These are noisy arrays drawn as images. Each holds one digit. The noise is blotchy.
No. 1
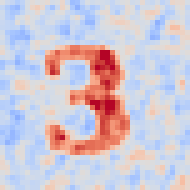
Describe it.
red 3
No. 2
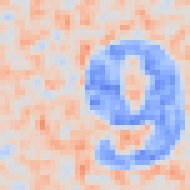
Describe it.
blue 9
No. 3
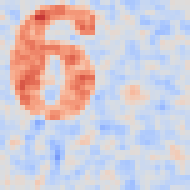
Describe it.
red 6
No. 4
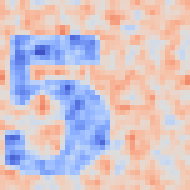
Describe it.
blue 5
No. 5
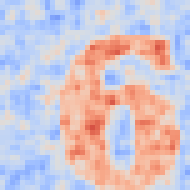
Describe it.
red 6
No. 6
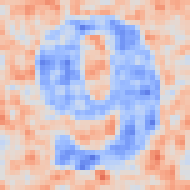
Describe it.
blue 9
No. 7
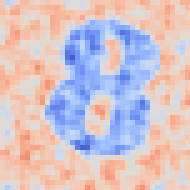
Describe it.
blue 8
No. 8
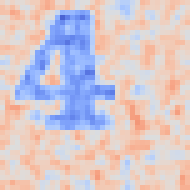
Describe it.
blue 4
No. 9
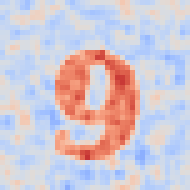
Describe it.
red 9
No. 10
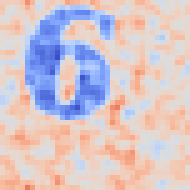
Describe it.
blue 6
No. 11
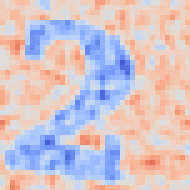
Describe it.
blue 2
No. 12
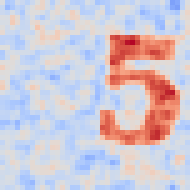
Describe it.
red 5
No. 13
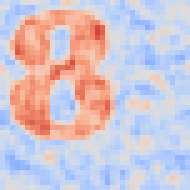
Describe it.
red 8
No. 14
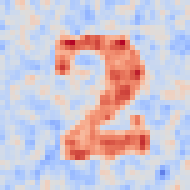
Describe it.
red 2
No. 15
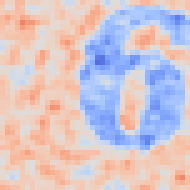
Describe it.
blue 6
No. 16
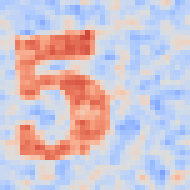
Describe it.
red 5
